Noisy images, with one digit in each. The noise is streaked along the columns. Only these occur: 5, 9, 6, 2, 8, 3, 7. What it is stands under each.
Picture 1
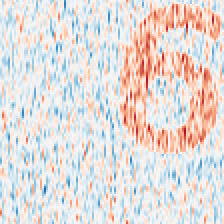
6
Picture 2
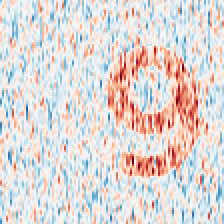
9
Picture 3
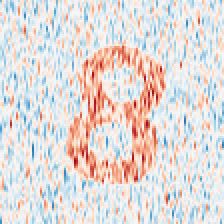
8
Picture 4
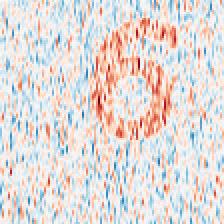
6
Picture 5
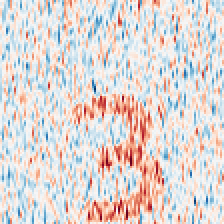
3
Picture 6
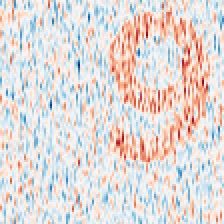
9
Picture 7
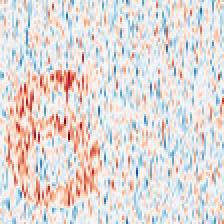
6
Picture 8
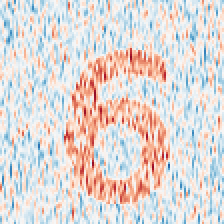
6
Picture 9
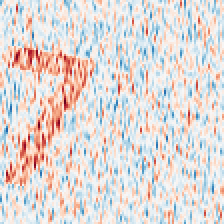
7
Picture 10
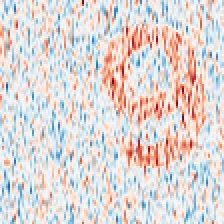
9
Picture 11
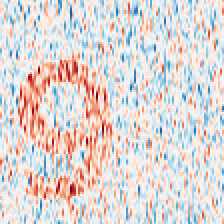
9
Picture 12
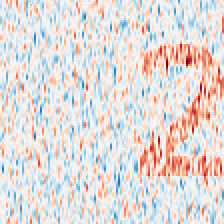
2
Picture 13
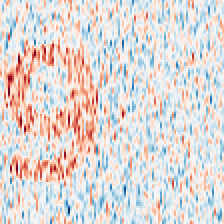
9
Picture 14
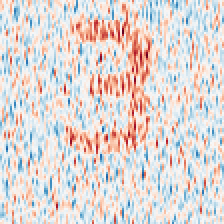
3
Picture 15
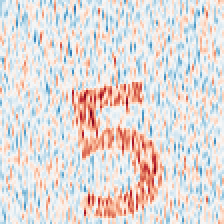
5
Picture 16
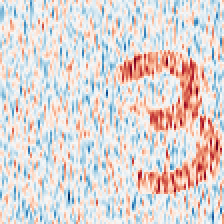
3
